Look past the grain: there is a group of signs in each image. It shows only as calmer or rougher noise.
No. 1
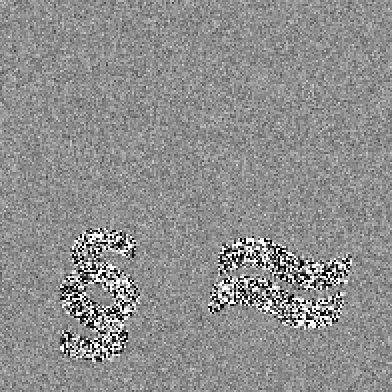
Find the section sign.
bottom left
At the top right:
nothing
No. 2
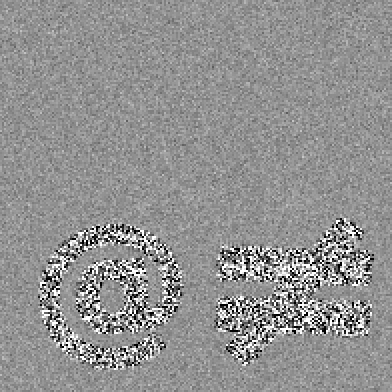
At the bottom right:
not-equal sign
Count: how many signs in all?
2
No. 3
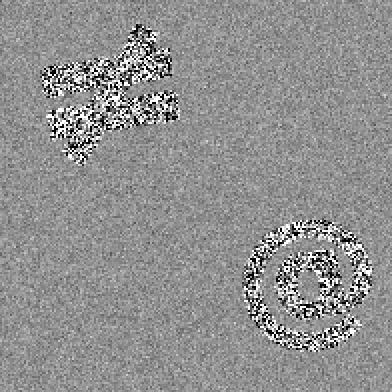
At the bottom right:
at sign
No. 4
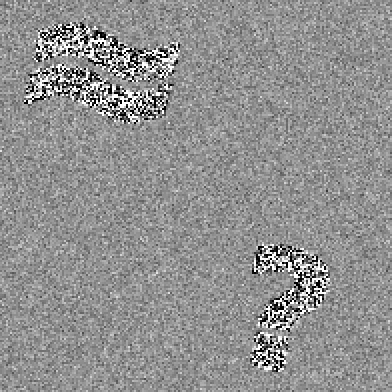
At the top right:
nothing
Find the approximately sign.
top left
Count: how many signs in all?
2
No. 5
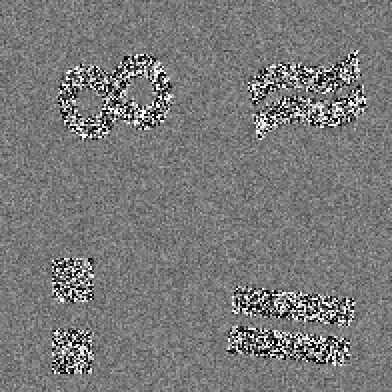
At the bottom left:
colon
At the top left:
infinity sign
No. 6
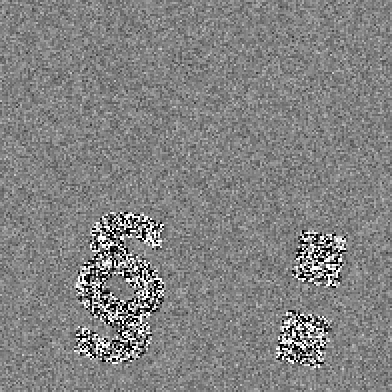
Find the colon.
bottom right
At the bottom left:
section sign
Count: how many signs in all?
2
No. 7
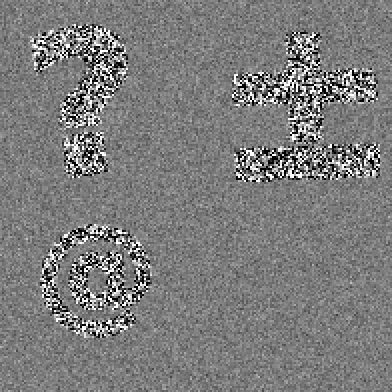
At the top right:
plus-minus sign
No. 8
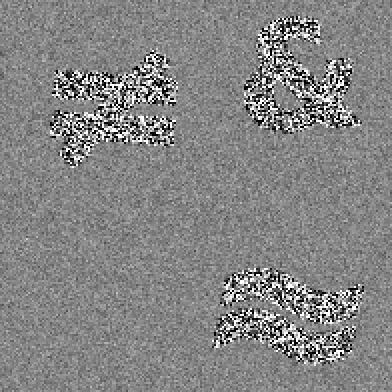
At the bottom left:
nothing
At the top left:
not-equal sign
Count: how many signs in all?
3
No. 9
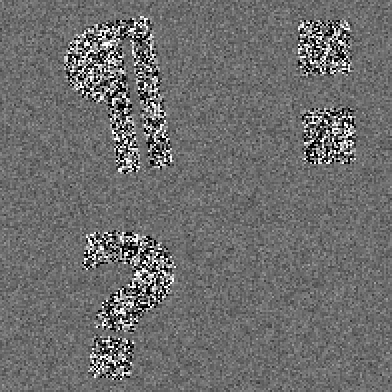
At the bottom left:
question mark
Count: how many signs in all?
3
